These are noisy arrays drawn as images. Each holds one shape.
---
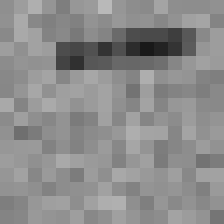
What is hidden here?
dark bar
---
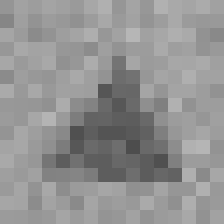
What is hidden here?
dark triangle
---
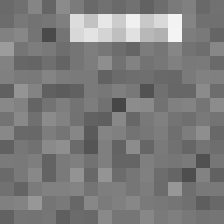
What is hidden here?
light bar
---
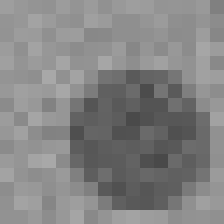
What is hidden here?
dark disc
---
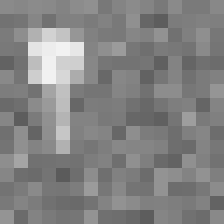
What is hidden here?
light lollipop
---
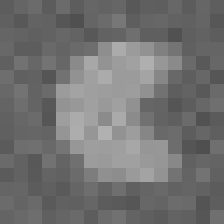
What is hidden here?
light disc with a wedge cut out
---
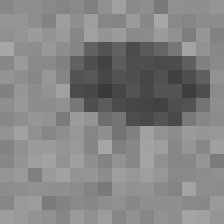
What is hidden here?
dark ellipse
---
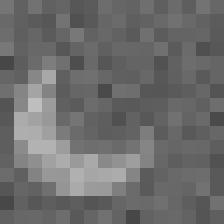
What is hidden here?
light crescent
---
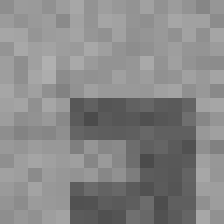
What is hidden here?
dark square with a notch
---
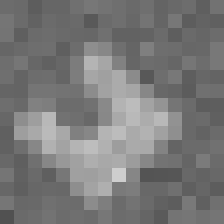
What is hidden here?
light square with a notch
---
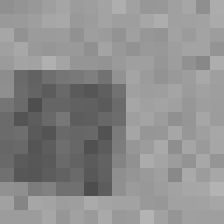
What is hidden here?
dark square
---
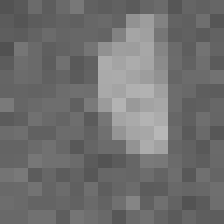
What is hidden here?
light half disc
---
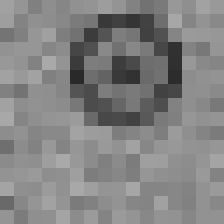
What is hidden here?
dark bullseye
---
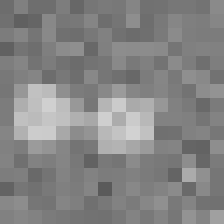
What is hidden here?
light dumbbell
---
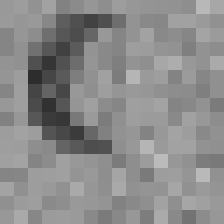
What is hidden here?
dark crescent
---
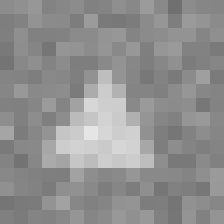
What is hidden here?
light triangle
